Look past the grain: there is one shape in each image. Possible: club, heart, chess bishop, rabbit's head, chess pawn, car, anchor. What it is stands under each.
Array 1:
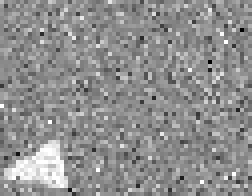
chess pawn
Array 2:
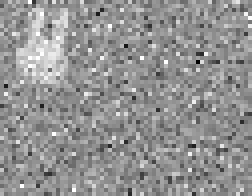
rabbit's head
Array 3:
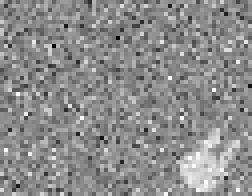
rabbit's head
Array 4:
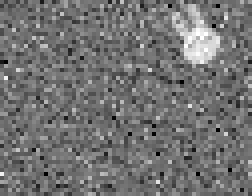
rabbit's head
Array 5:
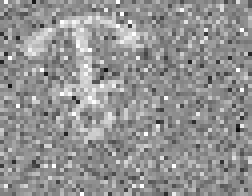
anchor
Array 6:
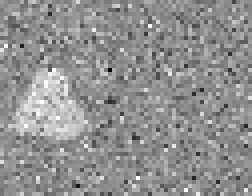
heart
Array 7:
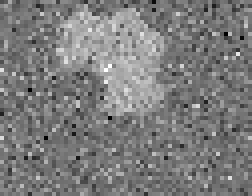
car
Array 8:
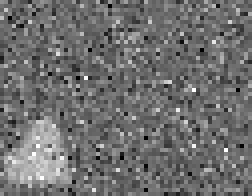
heart
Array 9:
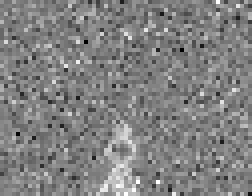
chess bishop
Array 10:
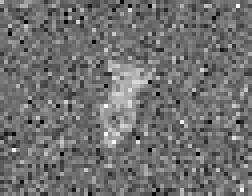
chess bishop
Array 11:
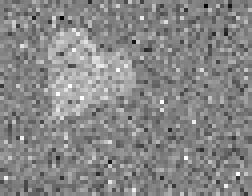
heart
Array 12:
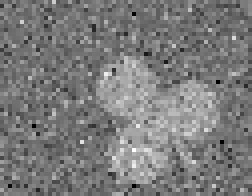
club
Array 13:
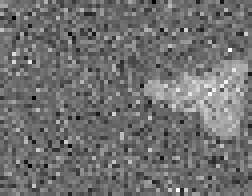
chess pawn
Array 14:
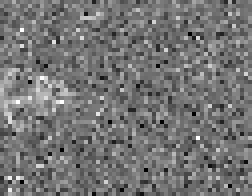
anchor
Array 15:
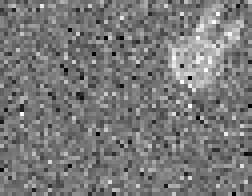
rabbit's head
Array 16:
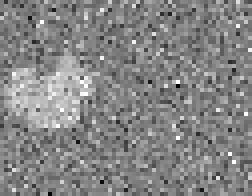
car
